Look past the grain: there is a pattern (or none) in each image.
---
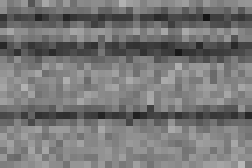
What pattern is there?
bands of rows
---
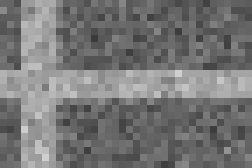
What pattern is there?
bands of rows crossing bands of columns
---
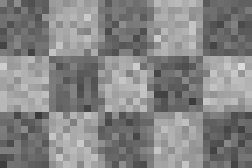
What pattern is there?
a checkerboard
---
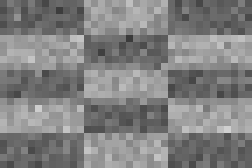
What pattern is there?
a checkerboard
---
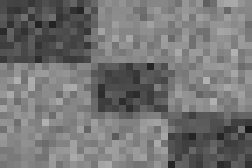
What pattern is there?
blocks along the diagonal
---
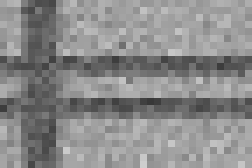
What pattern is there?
bands of rows crossing bands of columns
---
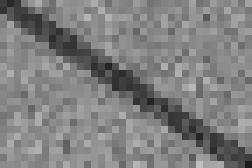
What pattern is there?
a diagonal band
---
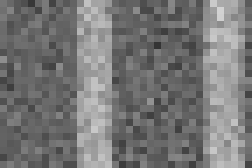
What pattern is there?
bands of columns
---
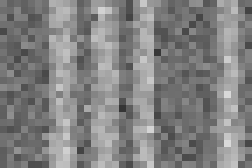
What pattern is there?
bands of columns
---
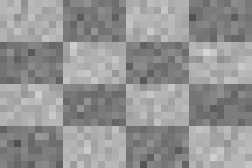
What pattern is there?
a checkerboard
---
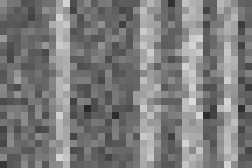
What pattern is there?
bands of columns
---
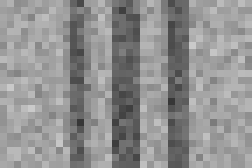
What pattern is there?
bands of columns
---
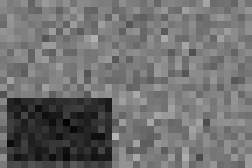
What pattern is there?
one block
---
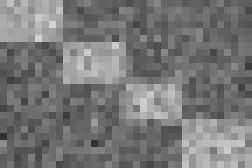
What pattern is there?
blocks along the diagonal
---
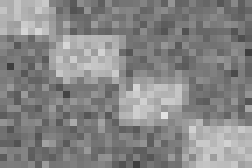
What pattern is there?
blocks along the diagonal
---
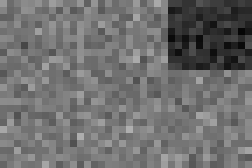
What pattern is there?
one block
